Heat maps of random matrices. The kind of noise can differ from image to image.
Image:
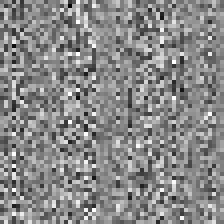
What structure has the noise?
columns of uneven size
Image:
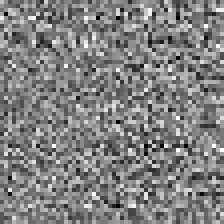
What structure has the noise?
low rank plus noise
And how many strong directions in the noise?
five to eight
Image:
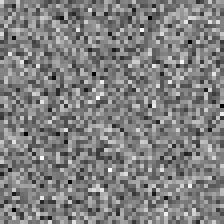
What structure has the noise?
independent entries
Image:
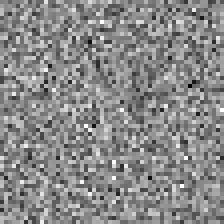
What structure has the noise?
independent entries
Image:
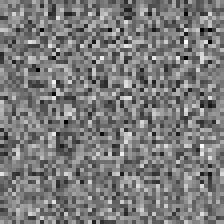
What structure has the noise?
low rank plus noise
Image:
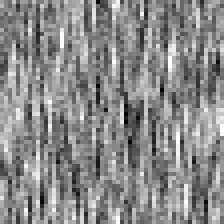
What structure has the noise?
streaked along the columns
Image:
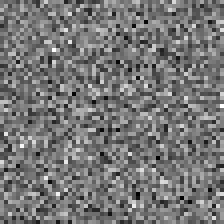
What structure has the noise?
independent entries
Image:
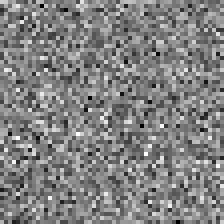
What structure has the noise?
independent entries
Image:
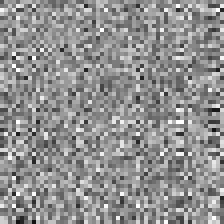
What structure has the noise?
low rank plus noise
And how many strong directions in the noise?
one
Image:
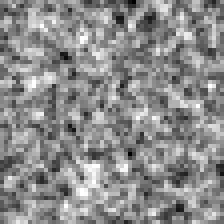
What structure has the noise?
blotchy
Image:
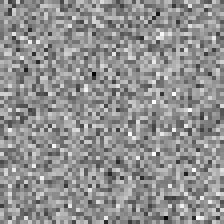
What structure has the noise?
independent entries
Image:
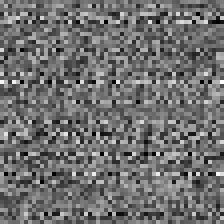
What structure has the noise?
rows of uneven size
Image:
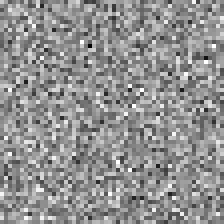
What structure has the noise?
independent entries
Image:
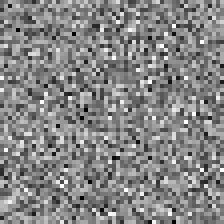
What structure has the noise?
independent entries
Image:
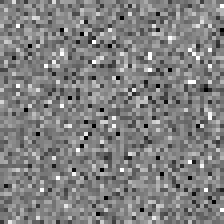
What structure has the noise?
heavy tails
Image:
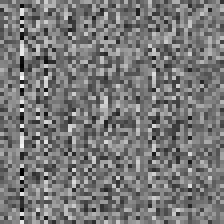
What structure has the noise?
columns of uneven size
